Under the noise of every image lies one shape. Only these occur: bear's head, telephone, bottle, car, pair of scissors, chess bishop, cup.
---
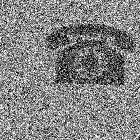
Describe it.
dark telephone
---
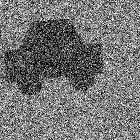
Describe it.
dark car
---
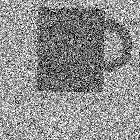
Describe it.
dark cup
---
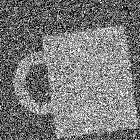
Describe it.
light cup
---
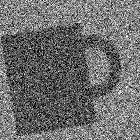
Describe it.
dark cup
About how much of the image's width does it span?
nearly all
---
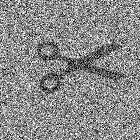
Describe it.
dark pair of scissors
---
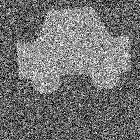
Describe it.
light car
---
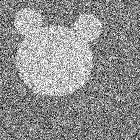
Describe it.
light bear's head
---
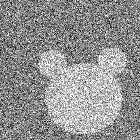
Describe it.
light bear's head
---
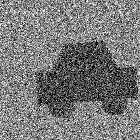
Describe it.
dark car
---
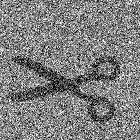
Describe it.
dark pair of scissors
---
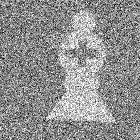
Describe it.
light chess bishop
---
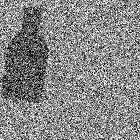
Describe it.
dark bottle
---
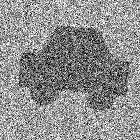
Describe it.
dark car
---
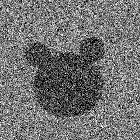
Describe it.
dark bear's head
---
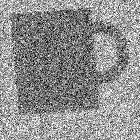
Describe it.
dark cup
